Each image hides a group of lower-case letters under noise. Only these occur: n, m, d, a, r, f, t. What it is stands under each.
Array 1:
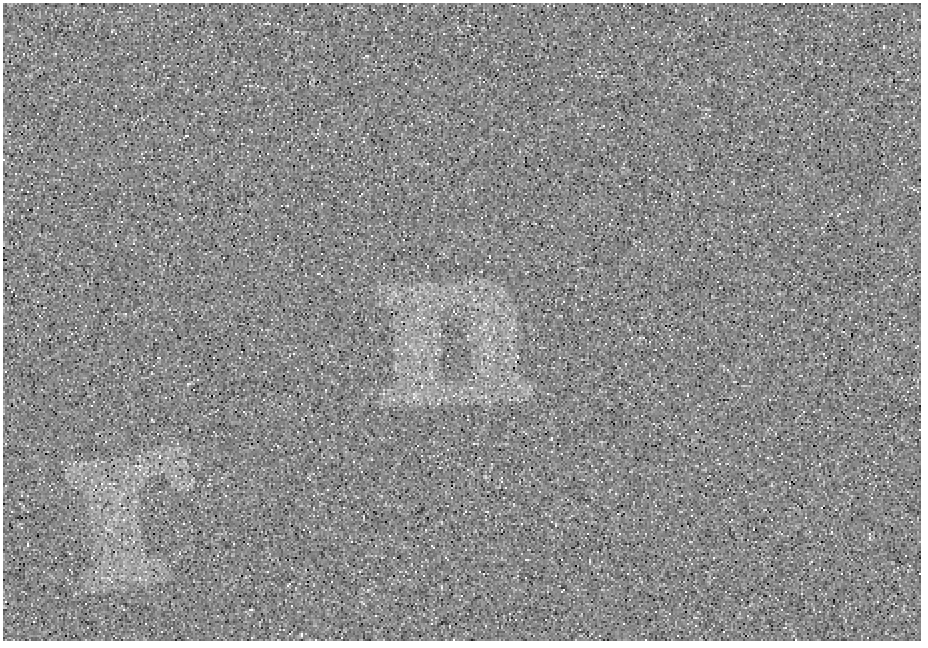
centre: n; bottom left: r
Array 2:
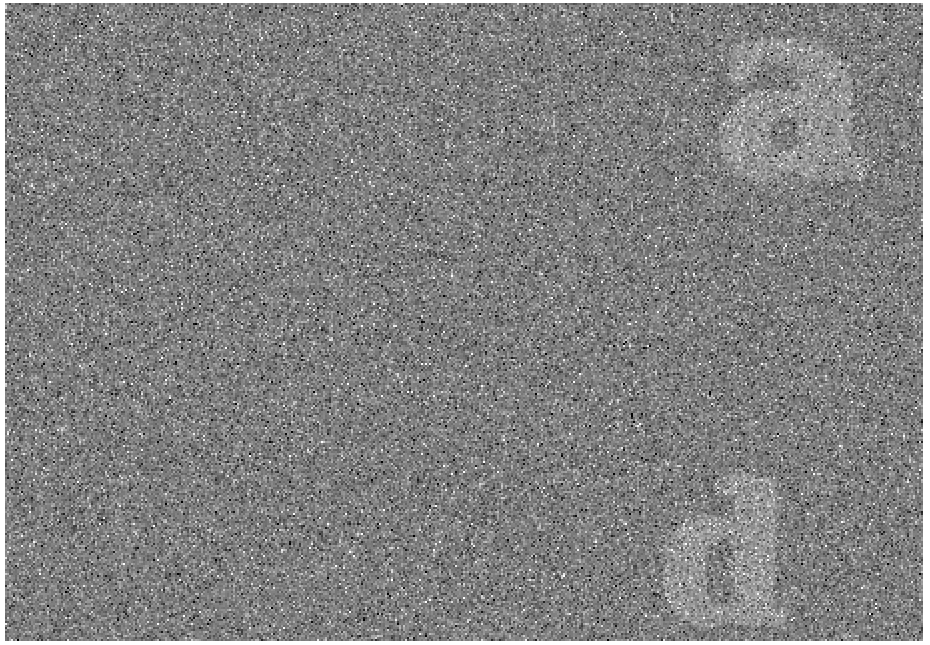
top right: a; bottom right: d
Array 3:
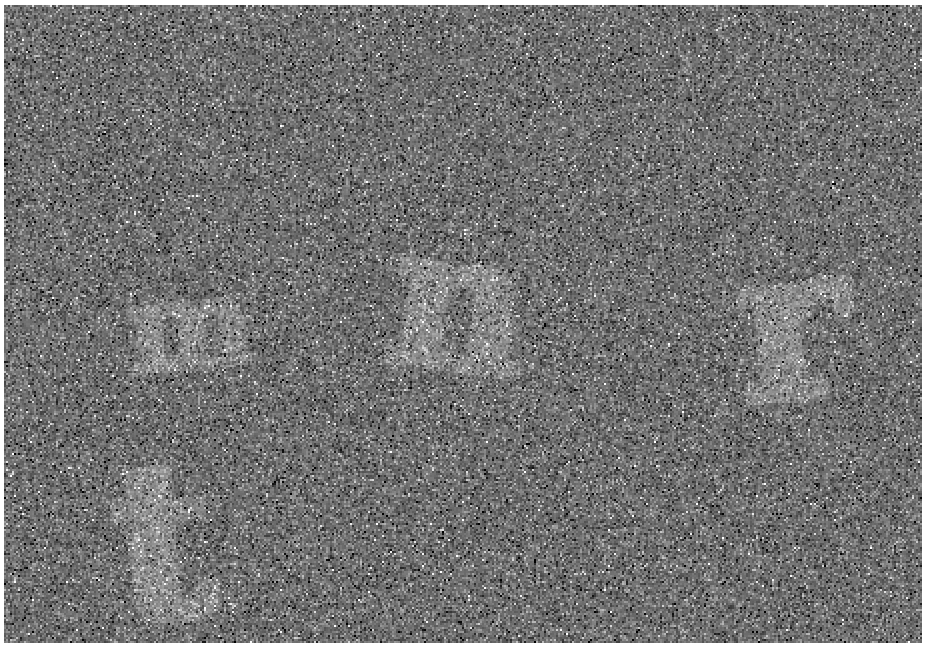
middle left: m; centre: n; middle right: r; bottom left: t
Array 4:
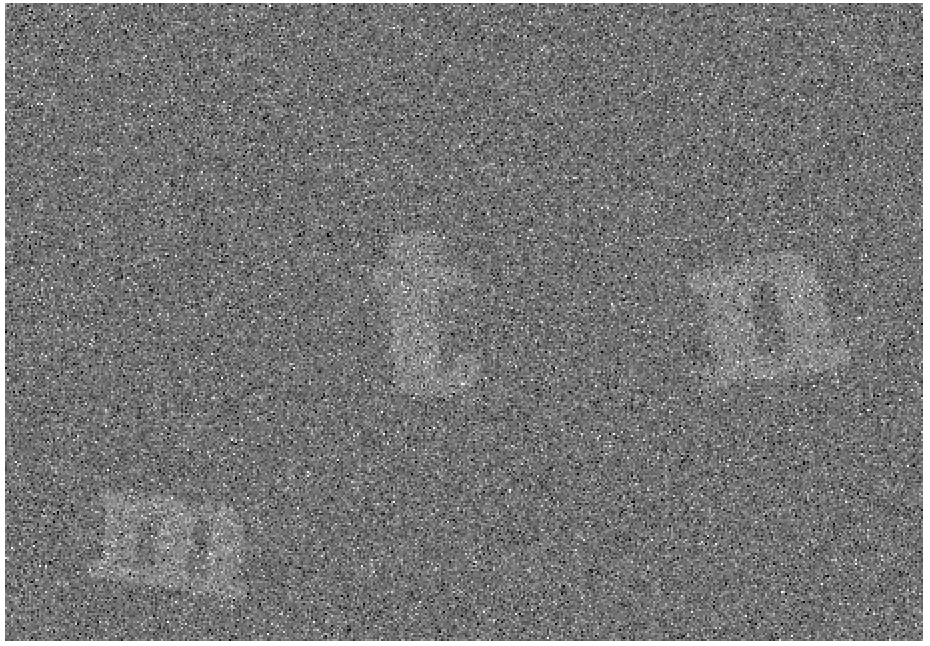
centre: t; middle right: n; bottom left: m
